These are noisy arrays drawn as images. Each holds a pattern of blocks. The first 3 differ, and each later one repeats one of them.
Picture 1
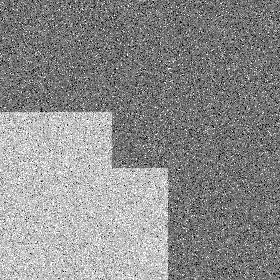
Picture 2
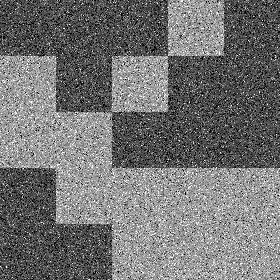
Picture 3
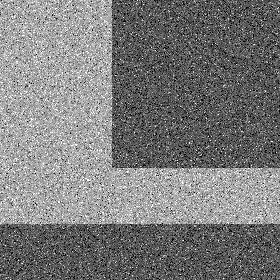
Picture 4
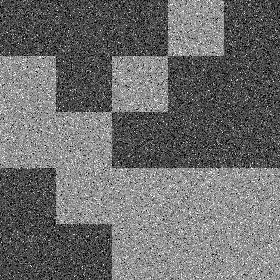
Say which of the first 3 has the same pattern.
2
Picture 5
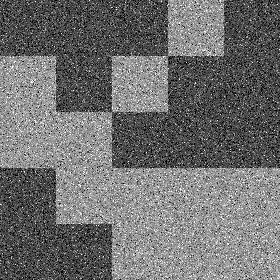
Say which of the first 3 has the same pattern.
2
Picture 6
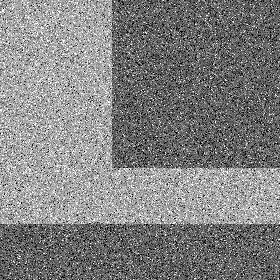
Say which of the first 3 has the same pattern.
3
